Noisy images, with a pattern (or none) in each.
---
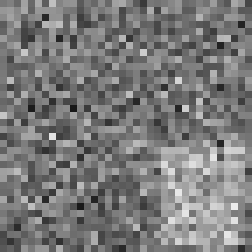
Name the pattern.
one block
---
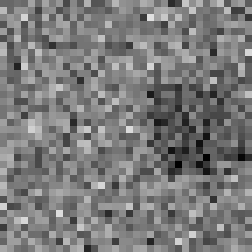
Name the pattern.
one block
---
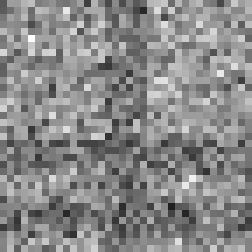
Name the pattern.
bands of rows crossing bands of columns
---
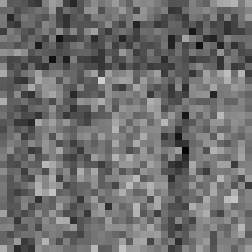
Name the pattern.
bands of rows crossing bands of columns
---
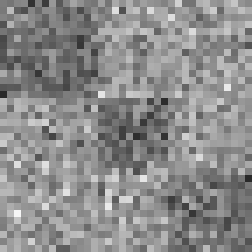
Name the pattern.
blocks along the diagonal
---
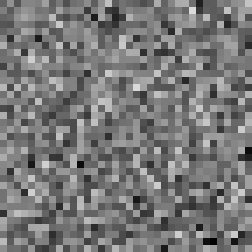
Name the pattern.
only noise
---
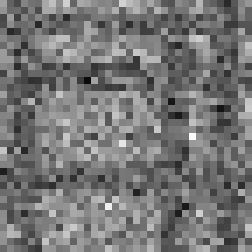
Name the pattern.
bands of rows crossing bands of columns
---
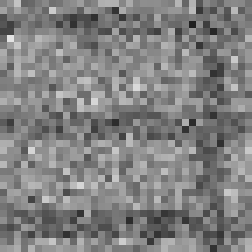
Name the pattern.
bands of rows crossing bands of columns
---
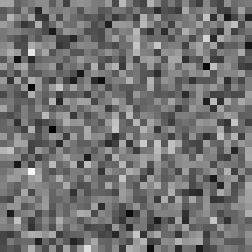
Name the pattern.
only noise
